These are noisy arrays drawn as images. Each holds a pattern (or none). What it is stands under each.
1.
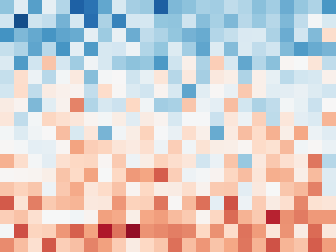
a smooth slope
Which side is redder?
bottom
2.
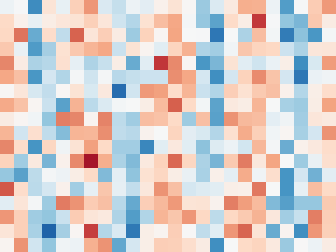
vertical stripes
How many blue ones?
4
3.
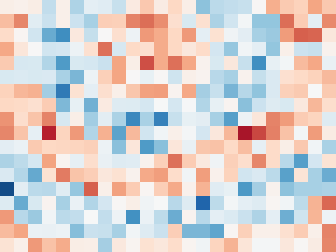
rings round one point
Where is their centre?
top middle
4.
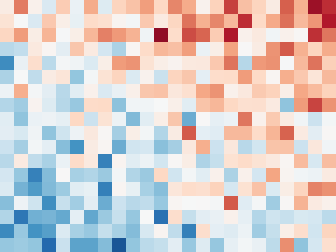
a smooth slope
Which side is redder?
top right
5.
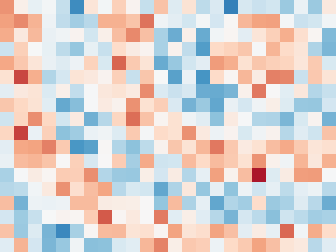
rings round one point
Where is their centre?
top right
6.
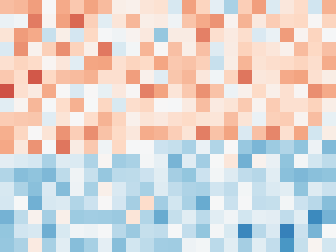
a sharp edge
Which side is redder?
top
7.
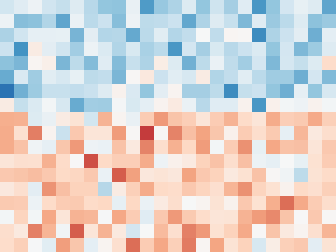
a sharp edge
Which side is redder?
bottom
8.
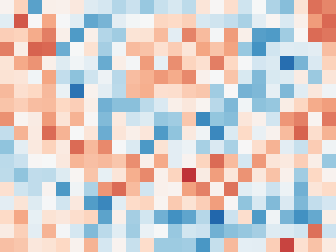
rings round one point
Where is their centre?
top middle
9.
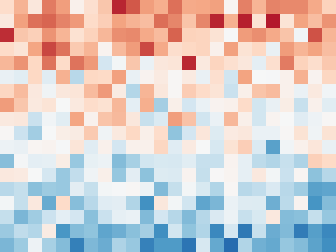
a smooth slope
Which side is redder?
top
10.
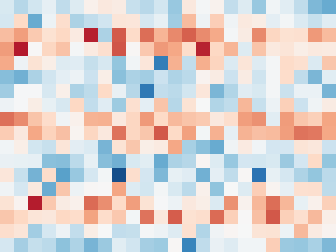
horizontal stripes
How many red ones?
3
